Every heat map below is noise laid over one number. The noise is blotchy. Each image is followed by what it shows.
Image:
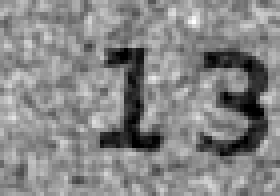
13
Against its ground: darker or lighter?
darker
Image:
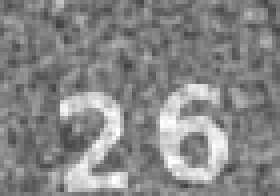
26
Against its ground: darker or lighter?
lighter
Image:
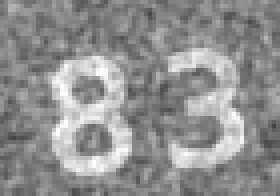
83
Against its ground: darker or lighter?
lighter
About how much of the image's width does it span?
two thirds
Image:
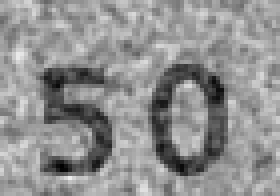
50
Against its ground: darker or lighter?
darker
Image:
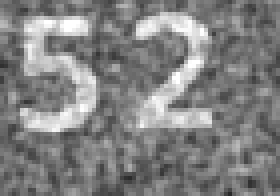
52
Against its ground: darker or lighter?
lighter
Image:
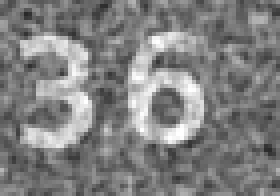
36
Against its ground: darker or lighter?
lighter
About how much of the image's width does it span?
two thirds
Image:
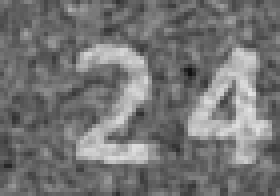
24
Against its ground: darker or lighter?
lighter
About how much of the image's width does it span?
two thirds
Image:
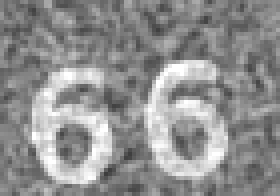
66
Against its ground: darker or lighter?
lighter
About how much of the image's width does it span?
two thirds
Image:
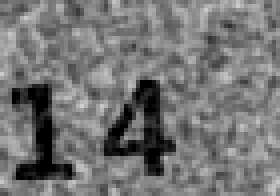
14
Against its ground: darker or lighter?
darker
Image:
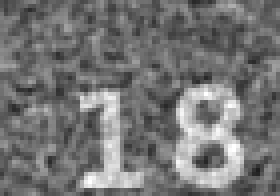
18
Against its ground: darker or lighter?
lighter
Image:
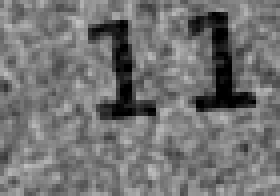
11
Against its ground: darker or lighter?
darker
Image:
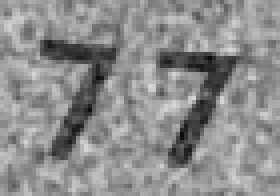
77
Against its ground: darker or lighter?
darker
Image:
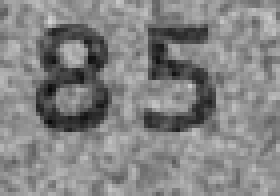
85
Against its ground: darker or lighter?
darker
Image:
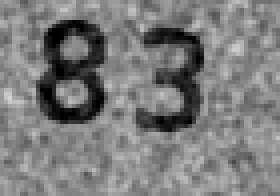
83
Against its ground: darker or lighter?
darker
